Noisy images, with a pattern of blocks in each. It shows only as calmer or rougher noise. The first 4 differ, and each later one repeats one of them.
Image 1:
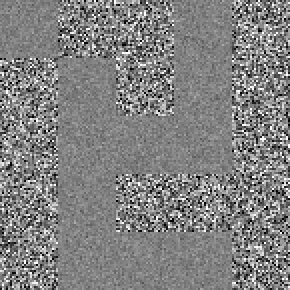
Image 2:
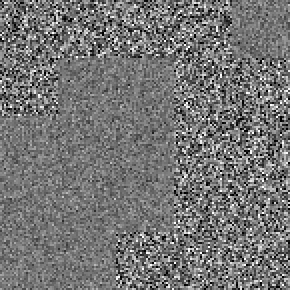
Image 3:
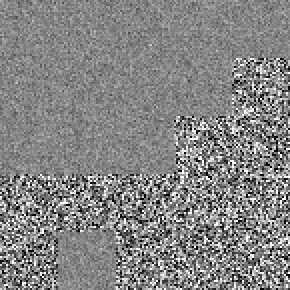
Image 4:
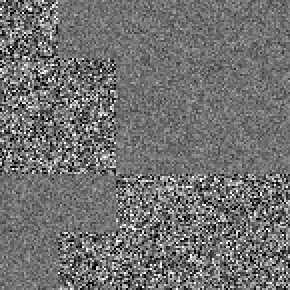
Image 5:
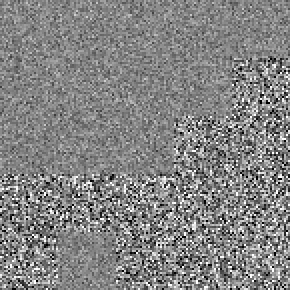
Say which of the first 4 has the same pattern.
3
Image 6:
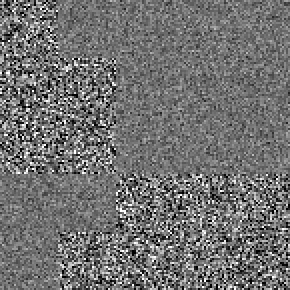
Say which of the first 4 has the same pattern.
4
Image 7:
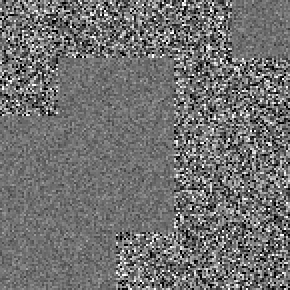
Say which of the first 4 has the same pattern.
2
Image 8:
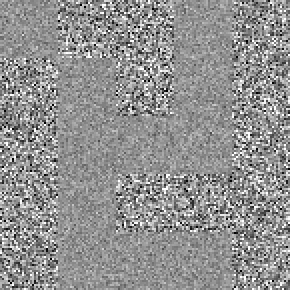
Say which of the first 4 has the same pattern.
1
